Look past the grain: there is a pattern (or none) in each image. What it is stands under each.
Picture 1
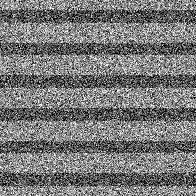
horizontal stripes
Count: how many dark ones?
6
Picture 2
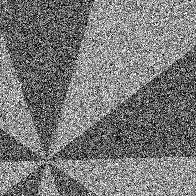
spokes from one point
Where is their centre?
bottom left
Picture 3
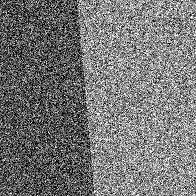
a sharp edge
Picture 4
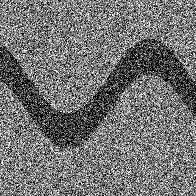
a wavy band
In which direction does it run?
left to right
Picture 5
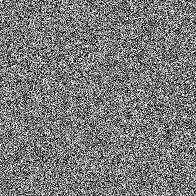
only noise
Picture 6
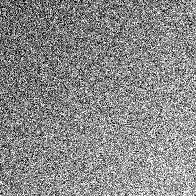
a smooth slope
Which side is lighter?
bottom right
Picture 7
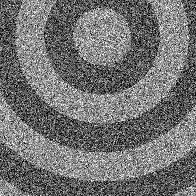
rings round one point
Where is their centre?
top middle
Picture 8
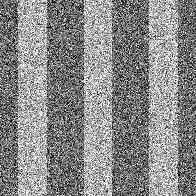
vertical stripes
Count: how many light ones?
3
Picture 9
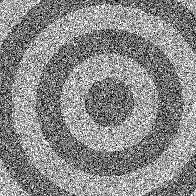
rings round one point
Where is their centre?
centre
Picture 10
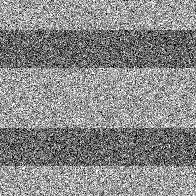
horizontal stripes
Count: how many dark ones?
2
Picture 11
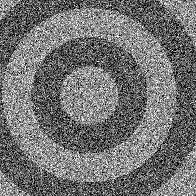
rings round one point
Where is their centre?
centre
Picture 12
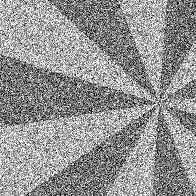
spokes from one point
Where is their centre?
middle right
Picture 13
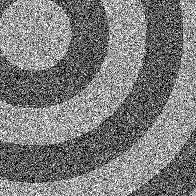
rings round one point
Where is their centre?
top left
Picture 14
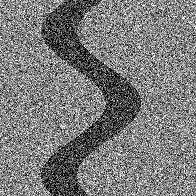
a wavy band
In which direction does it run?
top to bottom
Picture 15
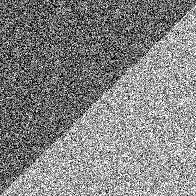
a sharp edge
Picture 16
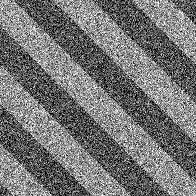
diagonal stripes
